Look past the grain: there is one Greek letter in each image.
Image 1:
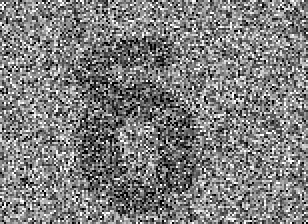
delta
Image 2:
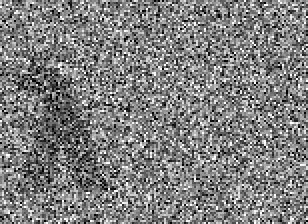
lambda
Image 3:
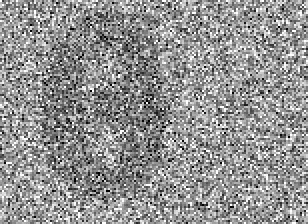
theta
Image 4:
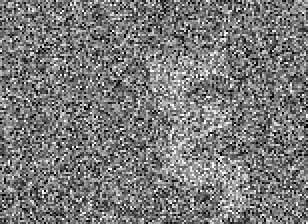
xi
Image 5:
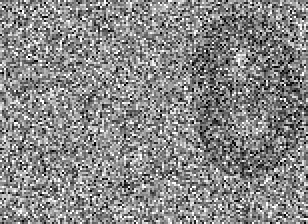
theta
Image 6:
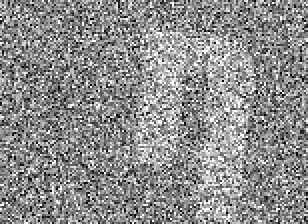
eta
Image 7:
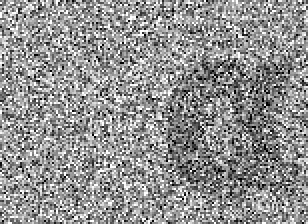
alpha
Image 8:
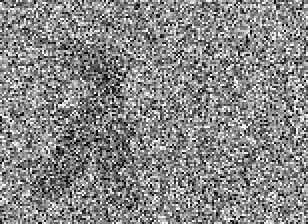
lambda
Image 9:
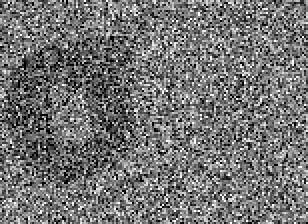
sigma
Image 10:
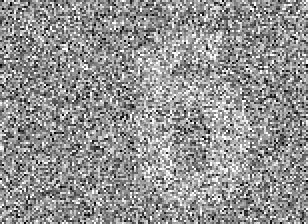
delta
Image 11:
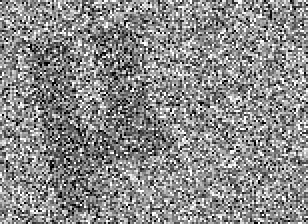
mu
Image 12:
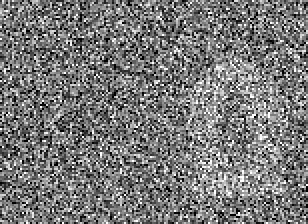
omega
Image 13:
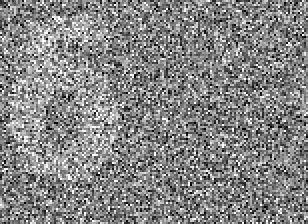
delta
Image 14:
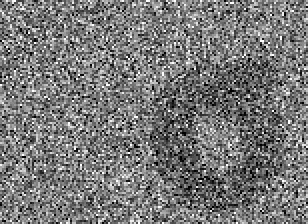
sigma
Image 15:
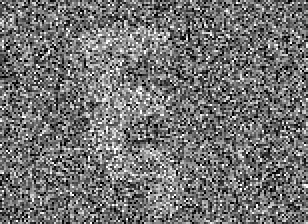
xi
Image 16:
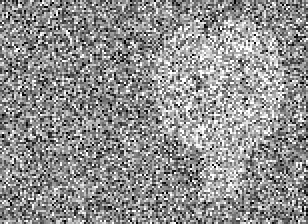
phi
